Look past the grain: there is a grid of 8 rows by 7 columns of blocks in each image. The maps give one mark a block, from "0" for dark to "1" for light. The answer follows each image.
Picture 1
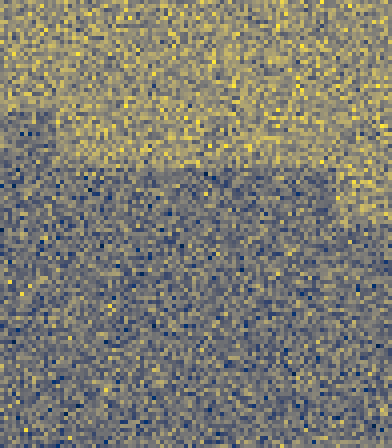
1 1 1 1 1 1 1
1 1 1 1 1 1 1
0 1 1 1 1 1 1
0 0 0 0 0 0 1
0 0 0 0 0 0 0
0 0 0 0 0 0 0
0 0 0 0 0 0 0
0 0 0 0 0 0 0
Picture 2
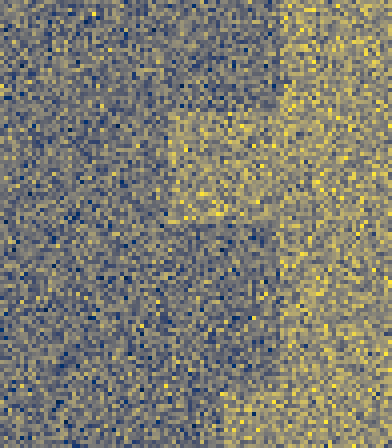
0 0 0 0 0 1 1
0 0 0 0 0 1 1
0 0 0 1 1 1 1
0 0 0 1 1 1 1
0 0 0 0 0 1 1
0 0 0 0 0 1 1
0 0 0 0 0 1 1
0 0 0 0 1 1 1
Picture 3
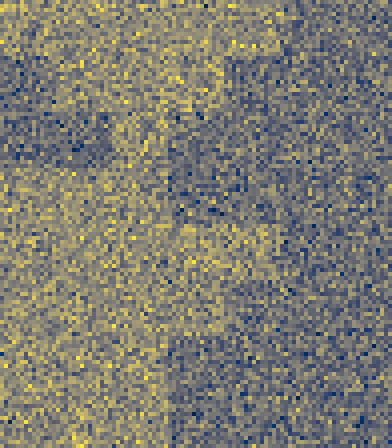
1 1 1 1 1 0 0
0 1 1 1 0 0 0
0 0 1 0 0 0 0
1 1 1 0 0 0 0
1 1 1 1 1 0 0
1 1 1 1 0 0 0
1 1 1 0 0 0 0
1 1 1 0 0 0 0
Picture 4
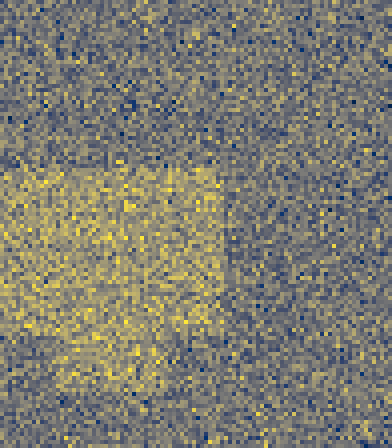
0 0 0 0 0 0 0
0 0 0 0 0 0 0
0 0 0 0 0 0 0
1 1 1 1 0 0 0
1 1 1 1 0 0 0
1 1 1 1 0 0 0
0 1 1 0 0 0 0
0 0 0 0 0 0 0
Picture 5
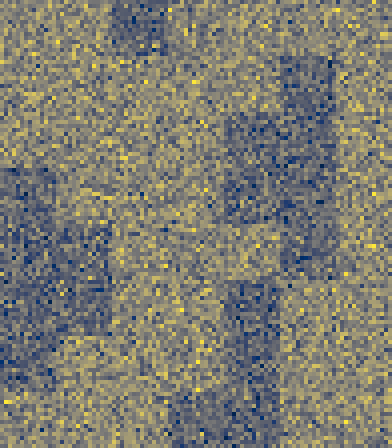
1 1 0 1 1 1 1
1 1 1 1 1 0 1
1 1 1 1 0 0 1
0 1 1 1 0 0 1
0 0 1 1 1 0 1
0 0 1 1 0 1 1
0 1 1 1 0 1 1
1 1 1 0 0 1 1
